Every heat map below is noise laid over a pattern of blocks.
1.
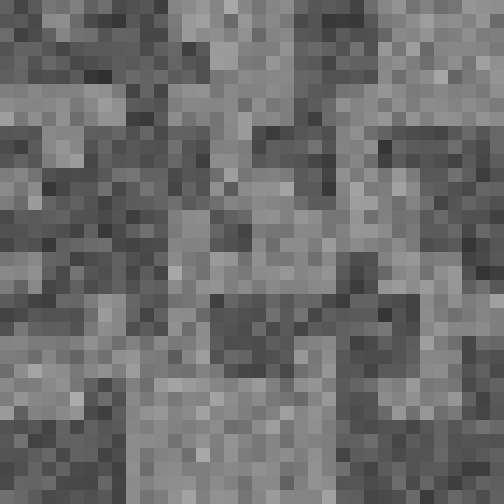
no symmetry
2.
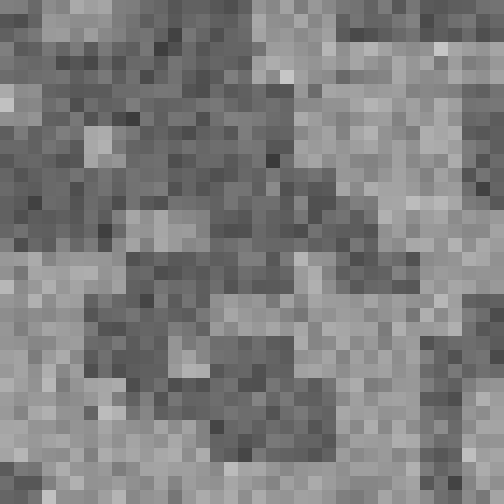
no symmetry
